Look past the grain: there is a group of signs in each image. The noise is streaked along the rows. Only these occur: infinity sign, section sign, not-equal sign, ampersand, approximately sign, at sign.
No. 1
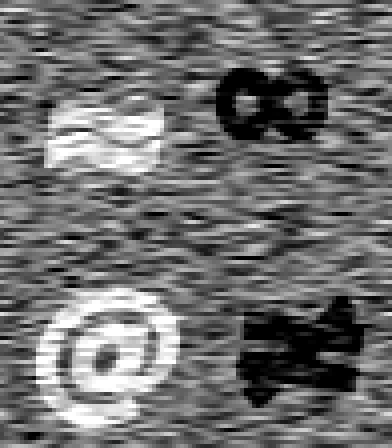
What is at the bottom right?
not-equal sign
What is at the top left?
approximately sign
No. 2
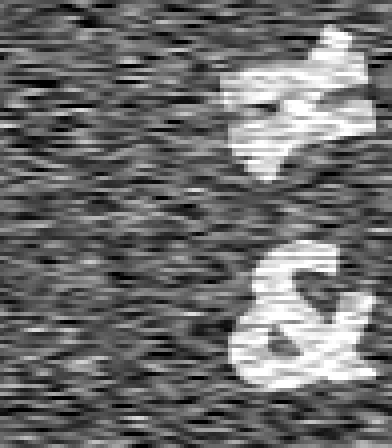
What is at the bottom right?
ampersand
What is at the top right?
not-equal sign
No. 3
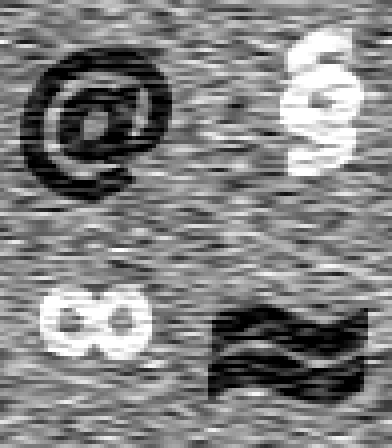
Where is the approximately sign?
bottom right
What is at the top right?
section sign
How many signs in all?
4
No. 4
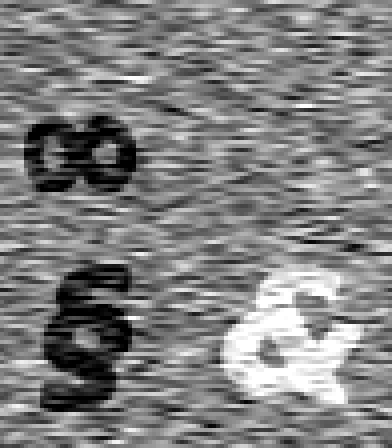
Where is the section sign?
bottom left
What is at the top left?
infinity sign
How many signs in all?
3
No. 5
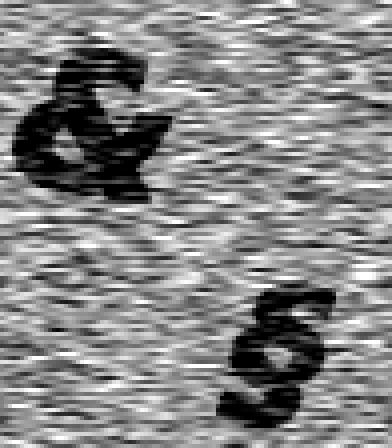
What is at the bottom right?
section sign
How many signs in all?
2
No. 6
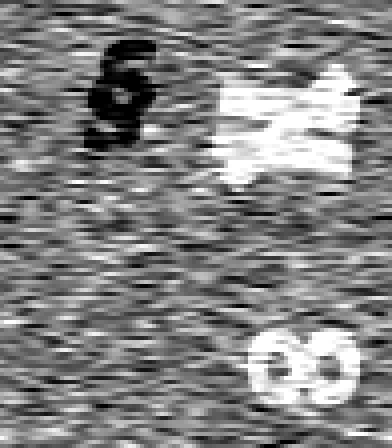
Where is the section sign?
top left
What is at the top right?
not-equal sign
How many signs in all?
3
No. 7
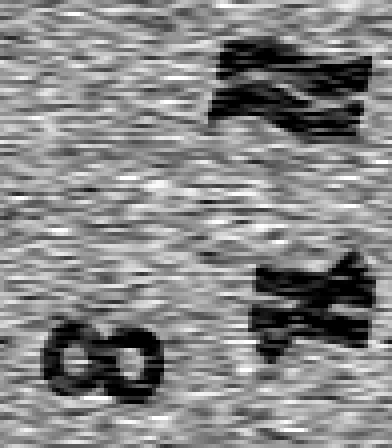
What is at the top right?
approximately sign
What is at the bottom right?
not-equal sign
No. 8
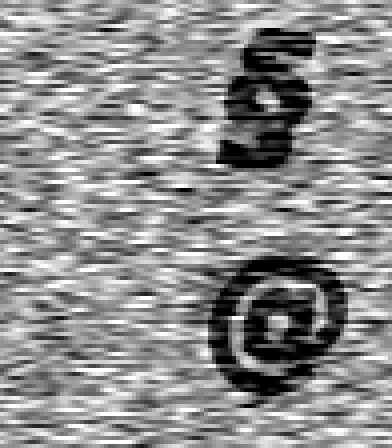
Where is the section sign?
top right
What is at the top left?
nothing
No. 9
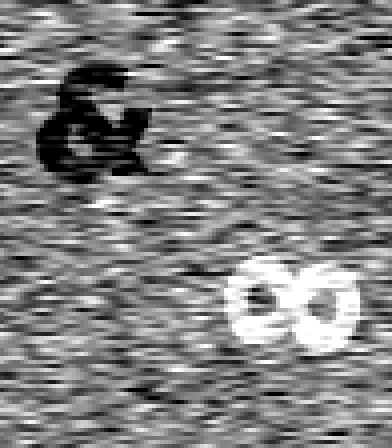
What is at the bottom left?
nothing
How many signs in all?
2
